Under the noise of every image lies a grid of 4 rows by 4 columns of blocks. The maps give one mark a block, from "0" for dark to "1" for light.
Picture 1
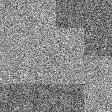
1 1 0 0
1 1 1 0
1 1 1 1
0 0 0 1
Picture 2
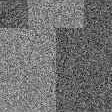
0 1 1 0
1 1 0 0
1 1 0 0
1 1 0 0
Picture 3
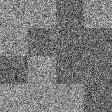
1 1 0 1
1 0 0 0
0 1 0 0
1 1 1 0
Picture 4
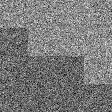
1 1 1 1
0 1 1 1
0 0 0 1
0 0 0 0
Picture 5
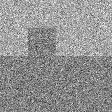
1 1 1 1
1 0 1 1
0 0 0 0
0 0 0 0
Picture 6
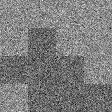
1 1 1 1
1 0 1 1
0 0 0 1
1 0 0 0
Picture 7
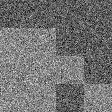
0 0 0 0
1 1 0 0
1 1 1 0
1 1 0 1
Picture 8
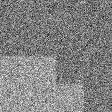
0 0 0 0
0 0 0 0
1 1 0 0
1 1 1 0
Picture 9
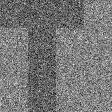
0 0 0 1
1 0 1 1
1 0 1 1
1 0 1 1
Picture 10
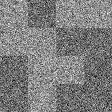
1 0 1 1
1 1 0 0
0 1 1 0
0 1 0 0
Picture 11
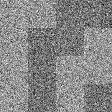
1 1 0 0
1 0 0 1
1 0 1 1
1 0 1 0
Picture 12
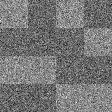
1 0 1 0
0 0 0 1
1 1 0 0
0 0 1 1
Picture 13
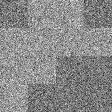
0 1 1 0
1 1 1 1
1 1 0 0
1 0 0 0
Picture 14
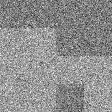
0 0 0 0
1 1 0 0
1 1 1 1
1 1 0 1
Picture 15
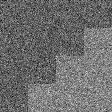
0 0 0 0
0 0 0 1
0 0 1 1
0 1 1 1
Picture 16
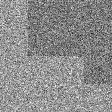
1 0 0 0
1 0 0 0
1 1 1 0
1 1 1 1
